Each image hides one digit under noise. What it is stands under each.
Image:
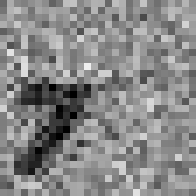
dark 7
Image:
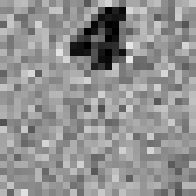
dark 4, top middle
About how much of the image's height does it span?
a third
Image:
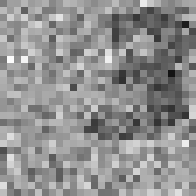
dark 3
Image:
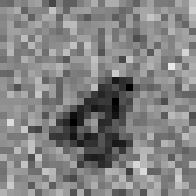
dark 4
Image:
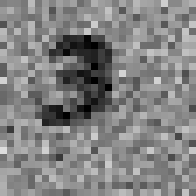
dark 3
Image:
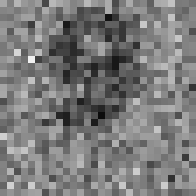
dark 9
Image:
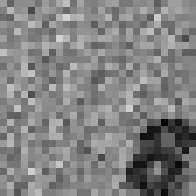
dark 8, bottom right
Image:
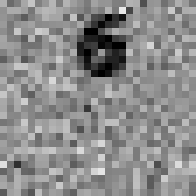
dark 6, top middle
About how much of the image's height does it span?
a third
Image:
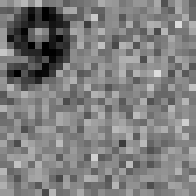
dark 9, top left
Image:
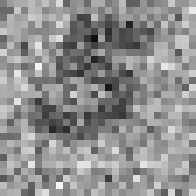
dark 5
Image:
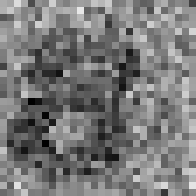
dark 8
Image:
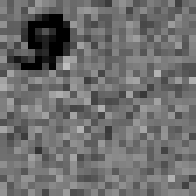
dark 9, top left
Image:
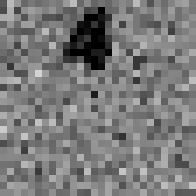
dark 4, top middle
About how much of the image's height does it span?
a third
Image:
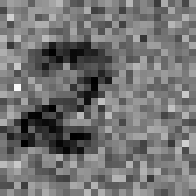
dark 2
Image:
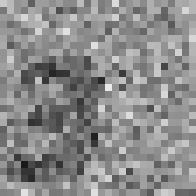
dark 3
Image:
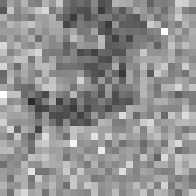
dark 3
